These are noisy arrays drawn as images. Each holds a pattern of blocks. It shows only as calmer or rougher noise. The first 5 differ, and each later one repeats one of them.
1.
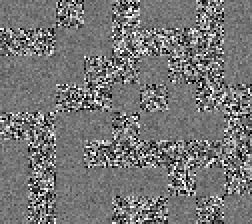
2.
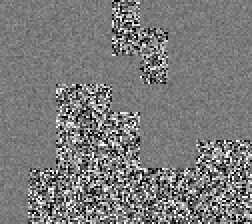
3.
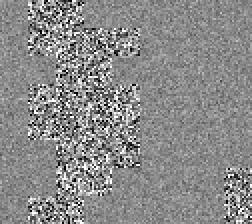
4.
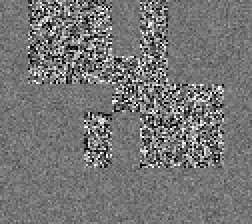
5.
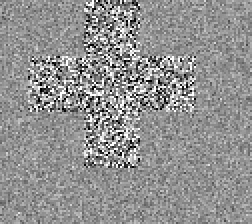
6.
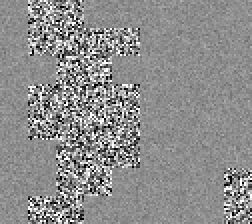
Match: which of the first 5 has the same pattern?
3
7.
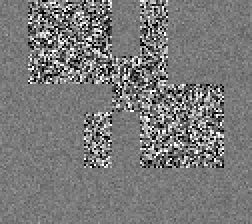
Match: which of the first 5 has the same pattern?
4
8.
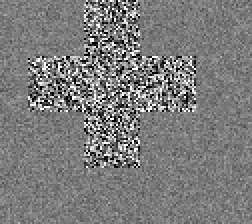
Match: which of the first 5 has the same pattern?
5
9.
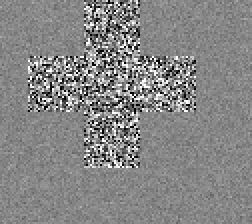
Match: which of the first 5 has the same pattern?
5
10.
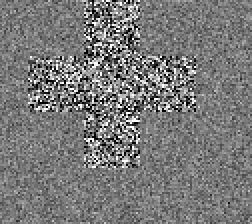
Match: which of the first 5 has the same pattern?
5
